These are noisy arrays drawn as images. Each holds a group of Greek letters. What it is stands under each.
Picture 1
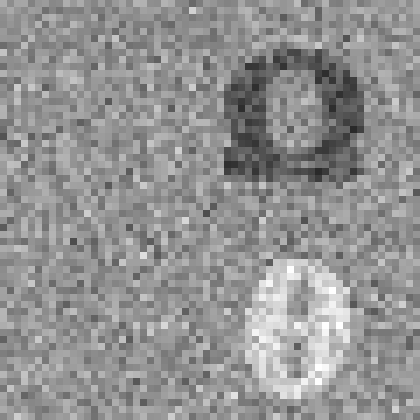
top right: dark omega; bottom right: light theta
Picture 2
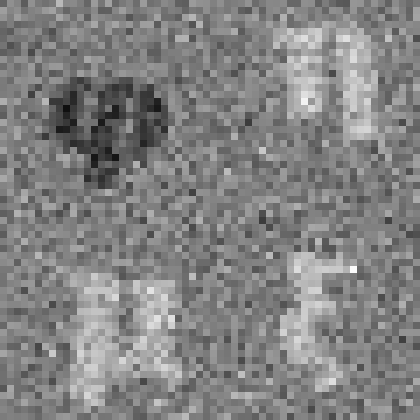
top left: dark phi; top right: light eta; bottom left: light mu; bottom right: light xi
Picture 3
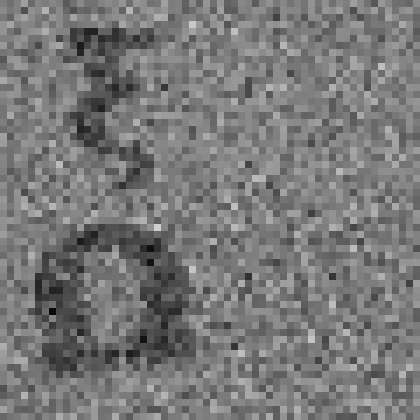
top left: dark xi; bottom left: dark omega
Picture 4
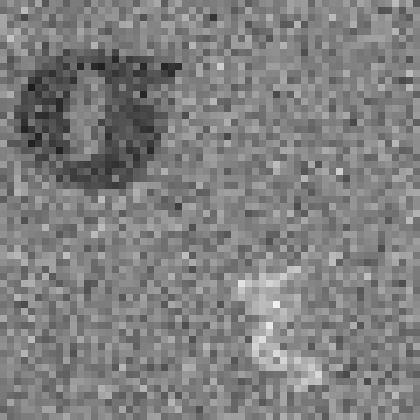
top left: dark sigma; bottom right: light xi
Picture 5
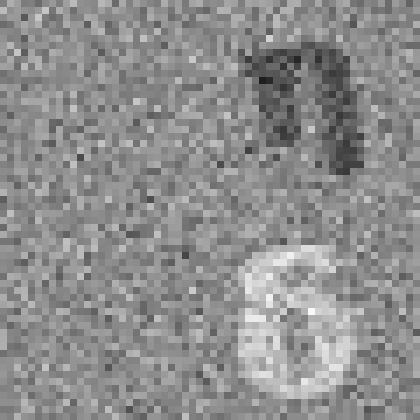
top right: dark eta; bottom right: light delta
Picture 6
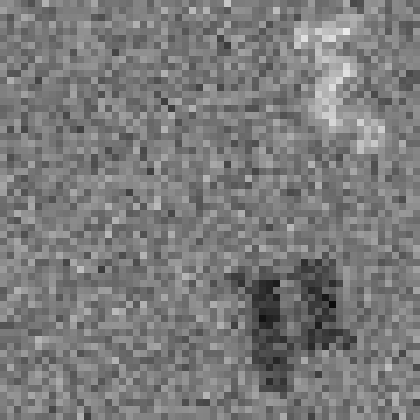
top right: light xi; bottom right: dark mu
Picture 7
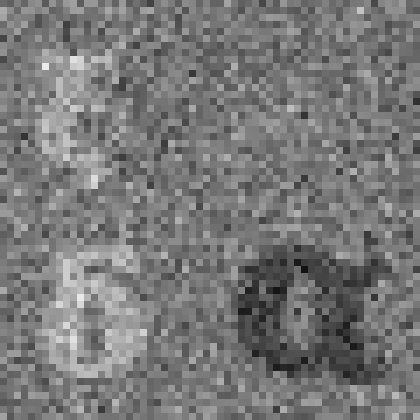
top left: light xi; bottom left: light delta; bottom right: dark alpha
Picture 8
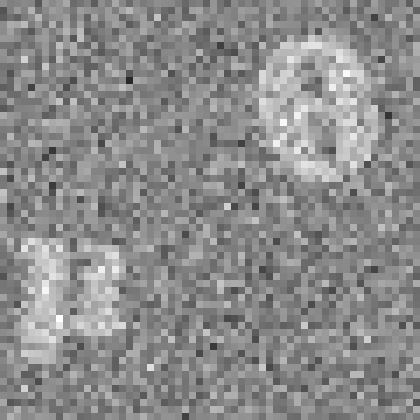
top right: light theta; bottom left: light mu
